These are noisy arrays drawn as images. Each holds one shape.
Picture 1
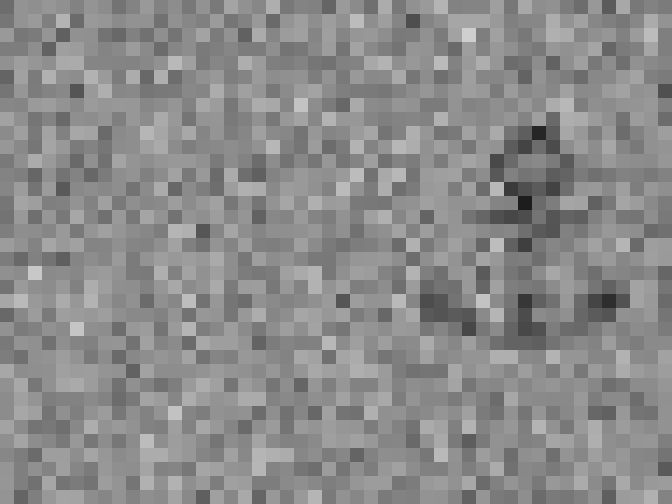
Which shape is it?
anchor
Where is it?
middle right
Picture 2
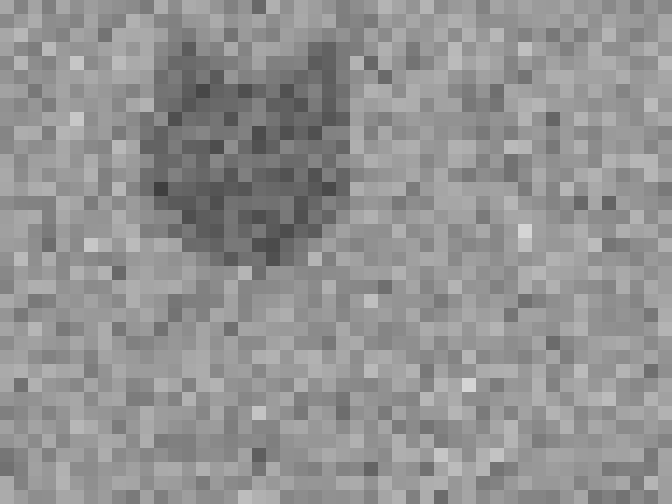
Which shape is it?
cat's head
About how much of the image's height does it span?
half
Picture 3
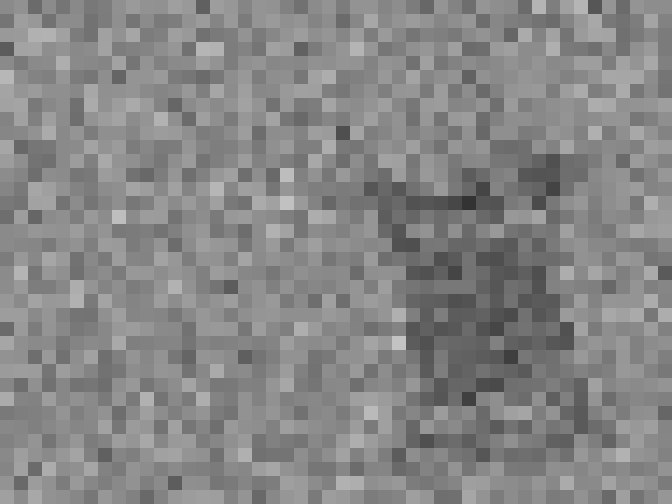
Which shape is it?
chess rook
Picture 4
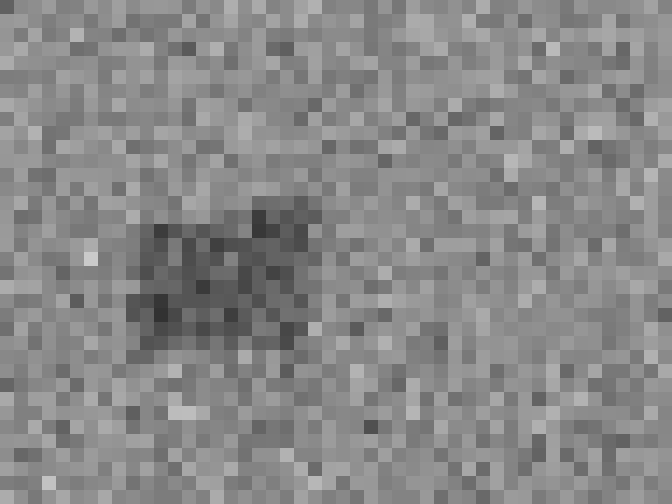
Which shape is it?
flag
